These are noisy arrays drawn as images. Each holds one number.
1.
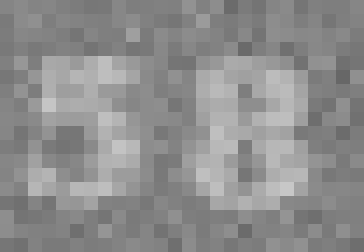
58
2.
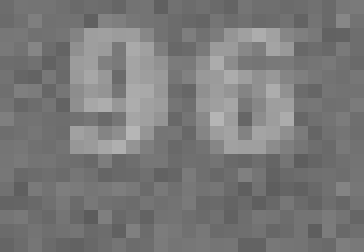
96
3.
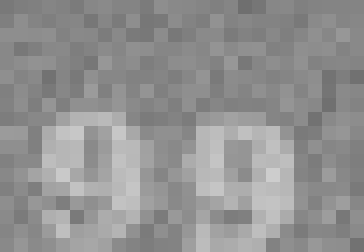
99
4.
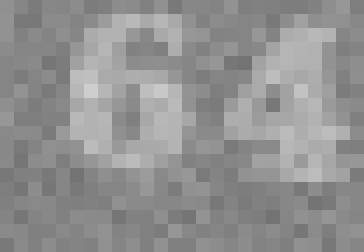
64
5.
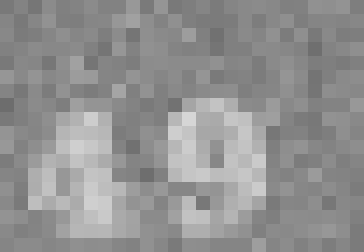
49
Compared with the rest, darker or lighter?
lighter
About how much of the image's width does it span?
two thirds
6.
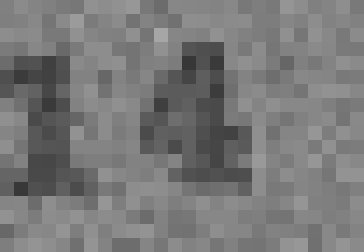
14
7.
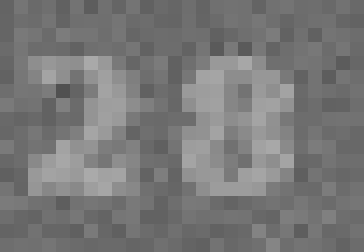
28
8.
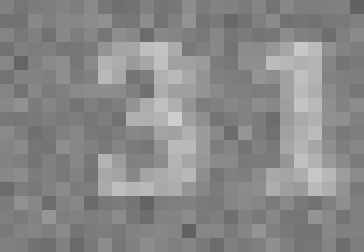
31
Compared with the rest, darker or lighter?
lighter
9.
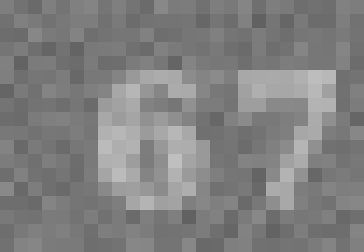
67
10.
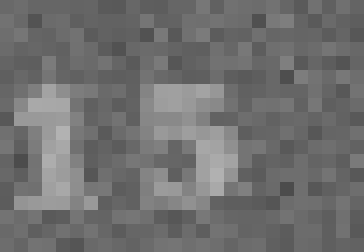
15
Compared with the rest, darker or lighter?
lighter
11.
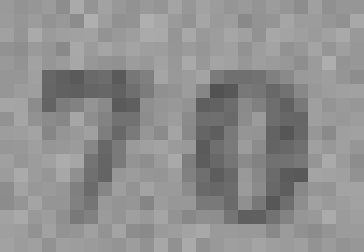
70
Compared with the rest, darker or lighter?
darker
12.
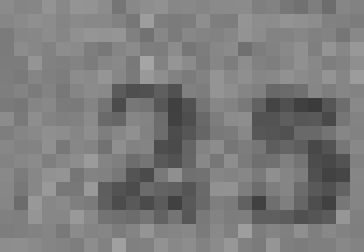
25
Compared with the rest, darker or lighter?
darker
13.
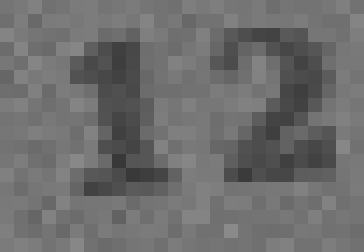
12
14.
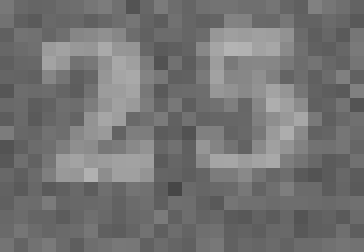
25
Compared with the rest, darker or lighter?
lighter
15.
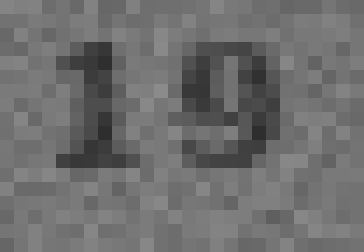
19
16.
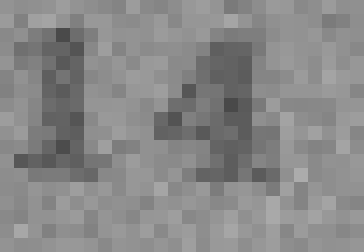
14
